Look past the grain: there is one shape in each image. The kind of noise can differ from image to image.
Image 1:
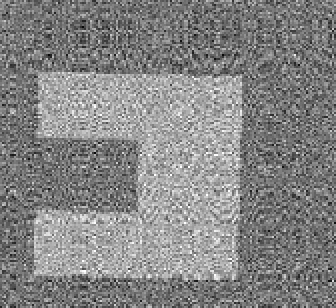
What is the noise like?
low rank plus noise
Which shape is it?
square with a notch
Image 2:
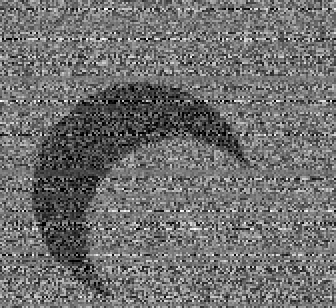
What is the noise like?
rows of uneven size
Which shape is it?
crescent
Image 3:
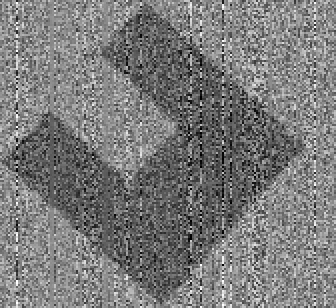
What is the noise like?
columns of uneven size
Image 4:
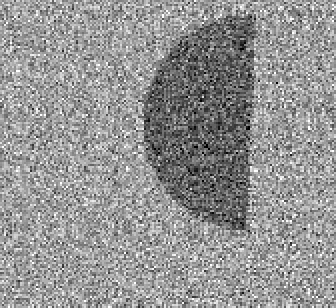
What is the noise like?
low rank plus noise
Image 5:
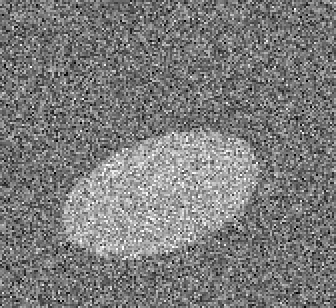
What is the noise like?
independent entries
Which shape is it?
ellipse
